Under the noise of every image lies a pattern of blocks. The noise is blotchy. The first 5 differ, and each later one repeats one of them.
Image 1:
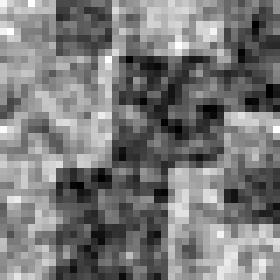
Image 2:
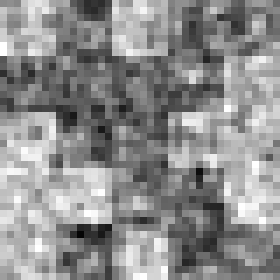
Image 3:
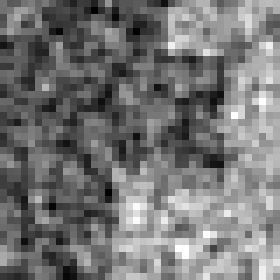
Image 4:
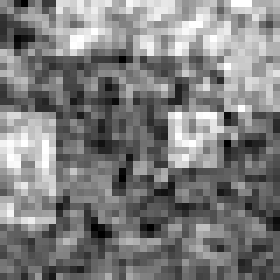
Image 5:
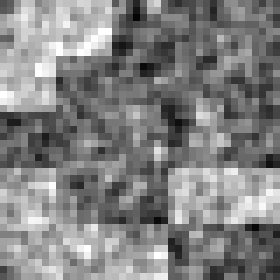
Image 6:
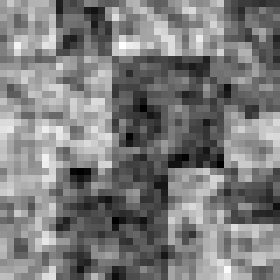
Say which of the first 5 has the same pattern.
1
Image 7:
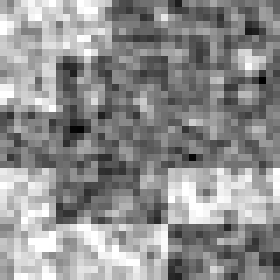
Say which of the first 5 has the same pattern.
5
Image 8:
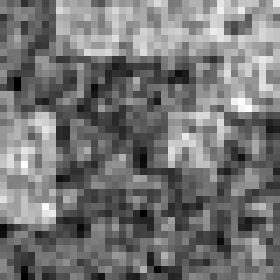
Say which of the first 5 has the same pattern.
4
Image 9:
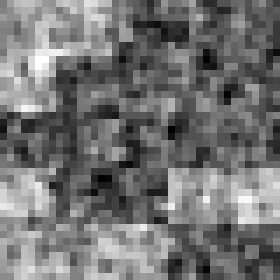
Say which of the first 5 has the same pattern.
5
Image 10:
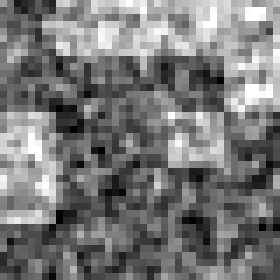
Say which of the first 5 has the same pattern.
4
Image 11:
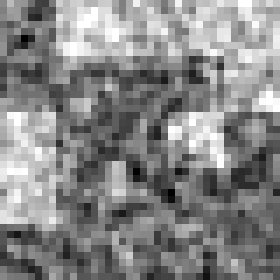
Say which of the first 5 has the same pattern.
4
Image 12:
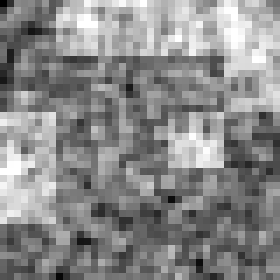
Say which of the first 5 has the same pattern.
4
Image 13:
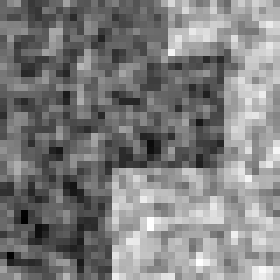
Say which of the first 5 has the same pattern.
3
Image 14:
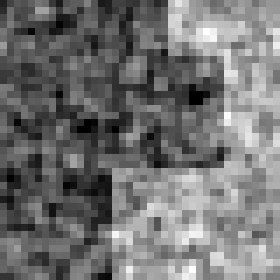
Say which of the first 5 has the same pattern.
3
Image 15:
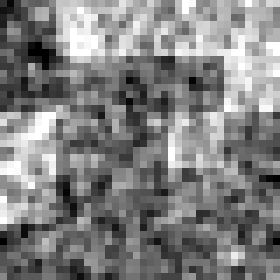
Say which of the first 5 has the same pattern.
4
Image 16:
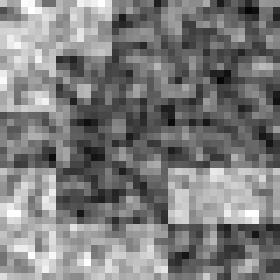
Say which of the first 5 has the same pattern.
5
